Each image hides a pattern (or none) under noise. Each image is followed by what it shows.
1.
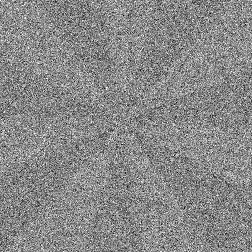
spokes from one point
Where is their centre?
centre
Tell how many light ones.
7
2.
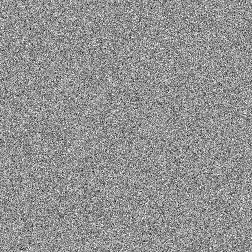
only noise
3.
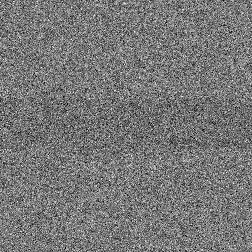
one horizontal stripe
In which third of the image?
middle
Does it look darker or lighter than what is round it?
darker
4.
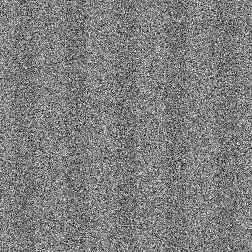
vertical stripes
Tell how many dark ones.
5
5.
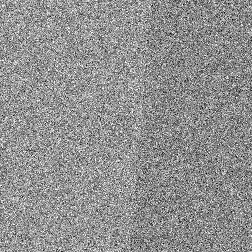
a sharp edge
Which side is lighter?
left
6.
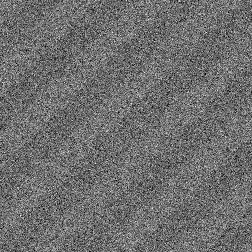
diagonal stripes
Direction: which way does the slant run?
bottom left to top right
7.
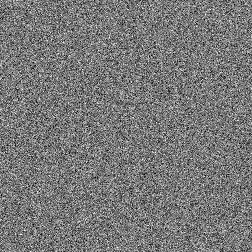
only noise
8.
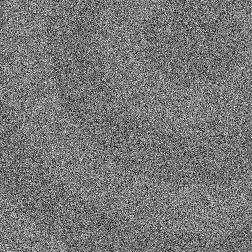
rings round one point
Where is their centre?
top right
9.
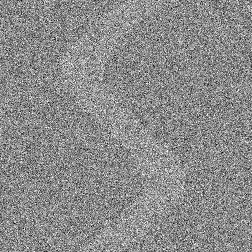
a wavy band
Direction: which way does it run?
top to bottom
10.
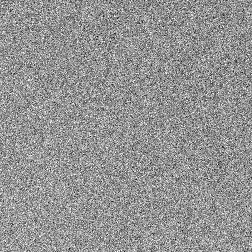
a smooth slope
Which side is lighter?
bottom left
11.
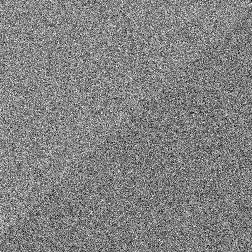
a sharp edge
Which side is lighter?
top left
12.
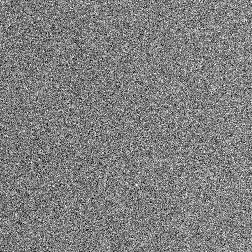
a smooth slope
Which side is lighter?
right
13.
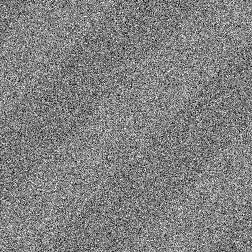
diagonal stripes
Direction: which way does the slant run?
bottom left to top right
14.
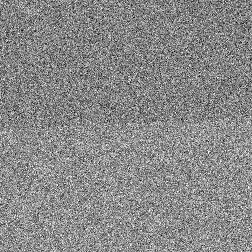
a sharp edge
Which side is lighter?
bottom
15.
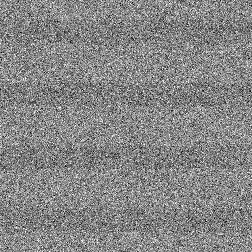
horizontal stripes
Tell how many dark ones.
4
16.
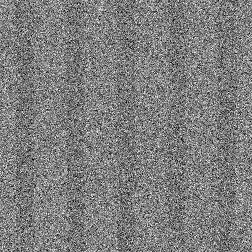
vertical stripes
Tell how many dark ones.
5
